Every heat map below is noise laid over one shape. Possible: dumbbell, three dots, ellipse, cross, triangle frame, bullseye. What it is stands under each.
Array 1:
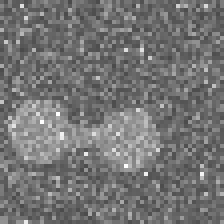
dumbbell
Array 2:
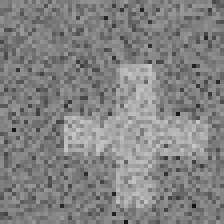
cross
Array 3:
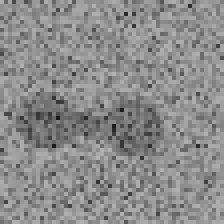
dumbbell
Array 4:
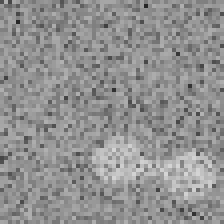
dumbbell
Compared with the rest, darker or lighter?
lighter
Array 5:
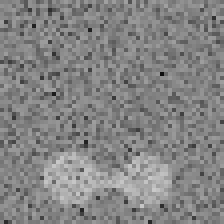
dumbbell
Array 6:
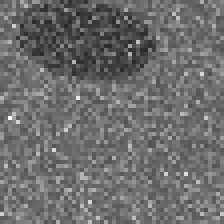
ellipse
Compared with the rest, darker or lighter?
darker
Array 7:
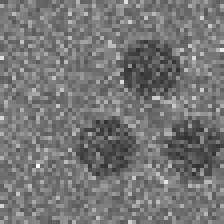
three dots
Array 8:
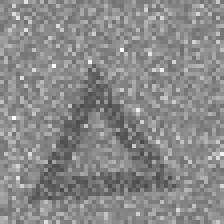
triangle frame
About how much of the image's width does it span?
two thirds
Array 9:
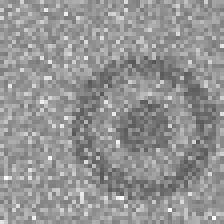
bullseye
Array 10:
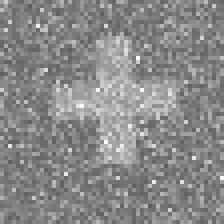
cross
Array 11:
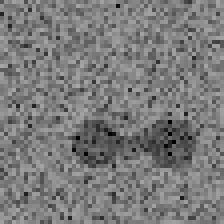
dumbbell
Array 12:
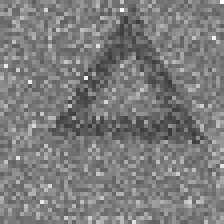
triangle frame
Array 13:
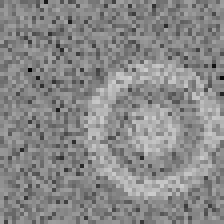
bullseye
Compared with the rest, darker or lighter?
lighter
